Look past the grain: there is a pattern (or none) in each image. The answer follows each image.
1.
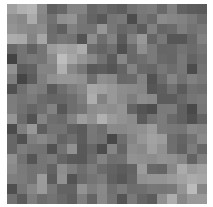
blocks along the diagonal
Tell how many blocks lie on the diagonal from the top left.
5
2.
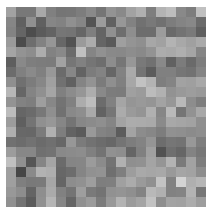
bands of rows crossing bands of columns
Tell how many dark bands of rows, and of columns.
3 and 3
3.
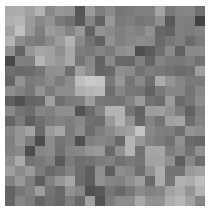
blocks along the diagonal
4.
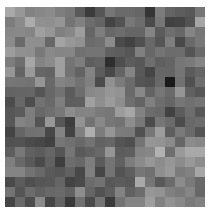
blocks along the diagonal
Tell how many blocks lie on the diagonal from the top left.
3
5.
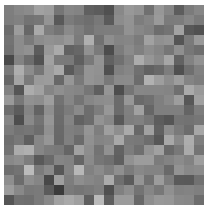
only noise
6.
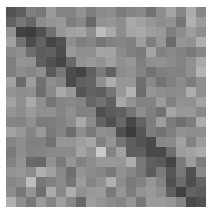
a diagonal band
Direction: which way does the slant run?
top left to bottom right
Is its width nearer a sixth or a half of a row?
a sixth
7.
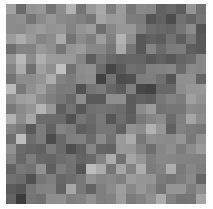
a diagonal band
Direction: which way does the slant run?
bottom left to top right
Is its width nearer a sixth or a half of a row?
a half
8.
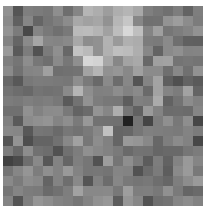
one block
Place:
top middle
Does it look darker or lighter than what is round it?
lighter
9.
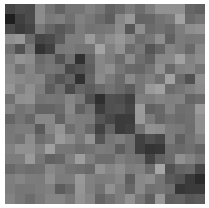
blocks along the diagonal
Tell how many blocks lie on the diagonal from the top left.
6
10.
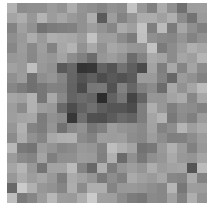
one block
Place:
centre
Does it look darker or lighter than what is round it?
darker
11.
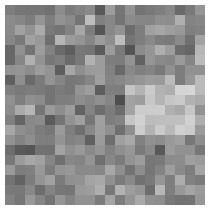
one block
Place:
middle right
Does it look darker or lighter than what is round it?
lighter
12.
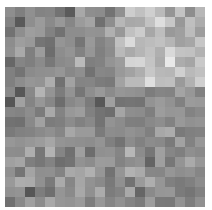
one block
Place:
top right
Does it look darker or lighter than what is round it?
lighter
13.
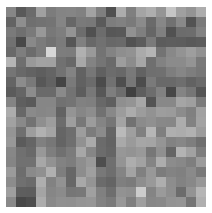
bands of rows crossing bands of columns
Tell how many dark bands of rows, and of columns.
2 and 3
